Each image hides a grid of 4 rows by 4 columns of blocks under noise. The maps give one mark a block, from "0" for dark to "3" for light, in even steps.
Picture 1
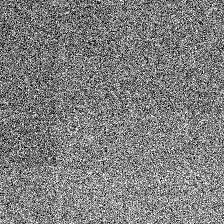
0011
0111
0222
2333
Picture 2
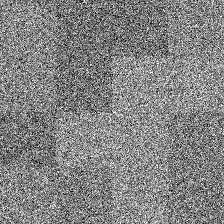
2002
2033
0331
2131
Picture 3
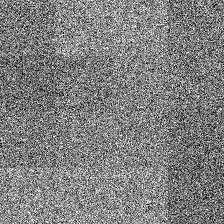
1331
0121
1220
3330
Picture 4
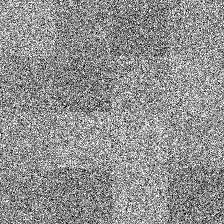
3102
1023
2332
1030
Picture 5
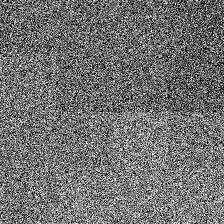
1110
2110
2232
2333
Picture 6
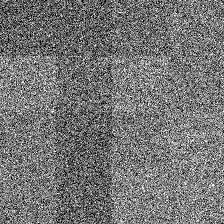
0012
3132
2023
2033
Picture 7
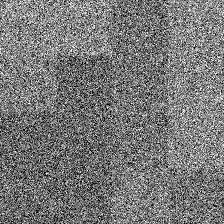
3313
2013
0013
0021
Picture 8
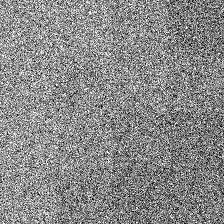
3320
3221
3210
3100
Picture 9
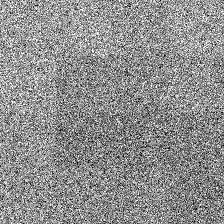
3323
3112
2000
2110
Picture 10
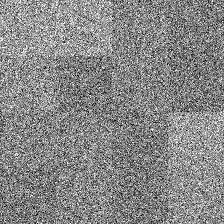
3310
2010
1103
0102
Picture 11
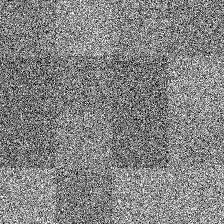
1321
0103
0202
3133
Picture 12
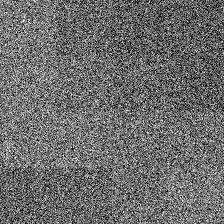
3100
3210
3322
1123
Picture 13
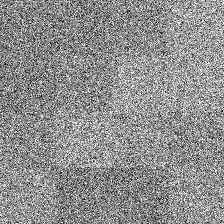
0013
0133
1321
2002
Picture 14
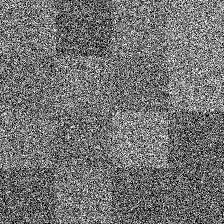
2023
1213
2130
0200
